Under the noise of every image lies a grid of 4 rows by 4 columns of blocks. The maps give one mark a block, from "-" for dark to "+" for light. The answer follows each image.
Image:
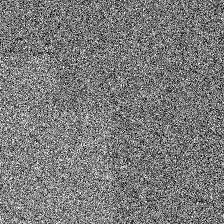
----
+---
++--
++--
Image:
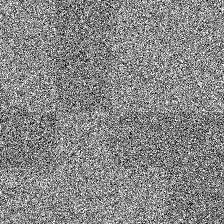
+-++
+-++
-+--
+++-
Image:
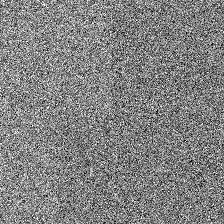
++--
++--
+---
+---
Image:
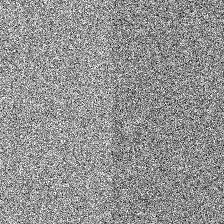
++--
++--
++--
++--
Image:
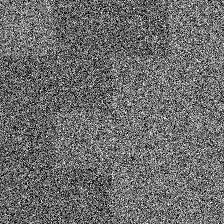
+--+
--++
-+++
--++
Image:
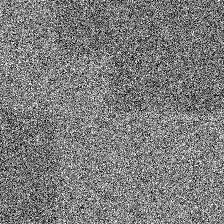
+---
++--
-+++
-+++
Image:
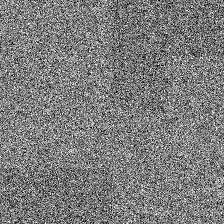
++--
++-+
++++
--++
